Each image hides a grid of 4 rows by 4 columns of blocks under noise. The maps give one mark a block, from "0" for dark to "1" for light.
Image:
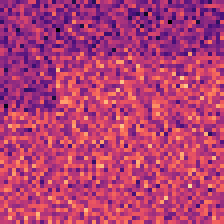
0 0 0 0
0 1 1 1
1 1 1 1
1 1 1 1
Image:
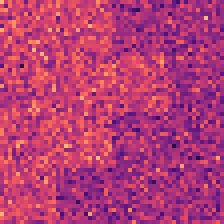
1 1 0 0
1 1 1 0
1 1 0 0
1 0 0 0
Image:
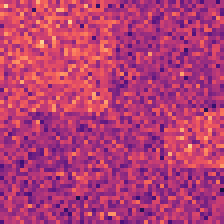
1 1 0 0
1 1 0 0
0 0 0 1
0 0 0 0
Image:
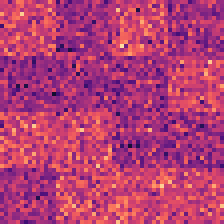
1 0 1 0
0 0 0 1
1 1 0 0
0 1 1 1
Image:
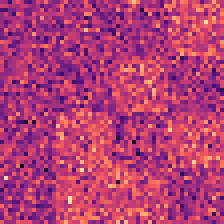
0 0 0 1
0 0 1 0
0 1 0 1
0 1 1 0
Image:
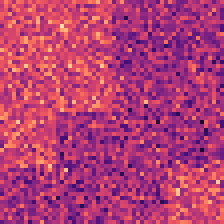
1 1 0 0
1 1 0 0
1 0 0 0
0 0 0 1
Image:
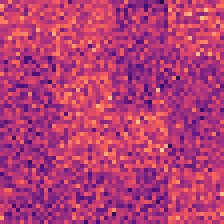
1 1 0 1
0 1 0 0
0 1 1 0
0 0 0 1
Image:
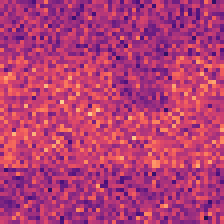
0 0 0 0
1 1 0 1
1 1 1 1
0 0 0 0
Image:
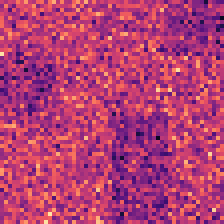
1 1 1 0
0 1 1 1
1 1 0 1
1 1 0 1
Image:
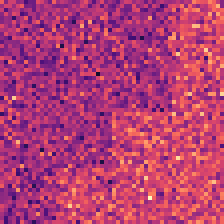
0 0 0 1
0 0 0 1
0 0 1 1
0 1 1 1
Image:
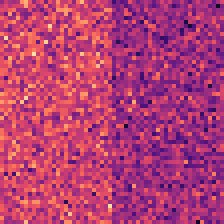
1 1 0 0
1 1 0 0
1 1 0 0
1 1 0 0
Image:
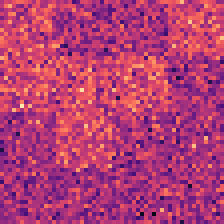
1 0 0 1
1 1 1 0
0 1 0 0
0 0 0 0
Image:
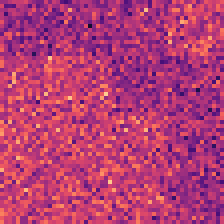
0 0 0 1
1 1 0 0
1 1 1 0
1 1 1 0
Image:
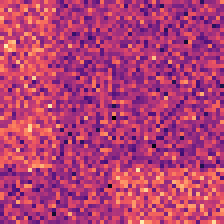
1 0 0 0
1 0 0 0
1 0 0 0
0 0 1 1
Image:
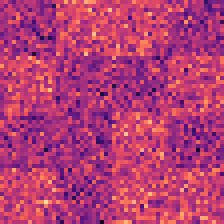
0 1 1 0
1 0 0 1
0 0 1 0
1 0 1 1
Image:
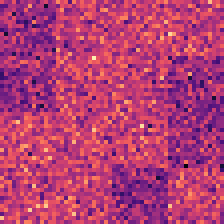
0 1 1 1
0 1 1 0
1 1 1 0
1 1 0 1
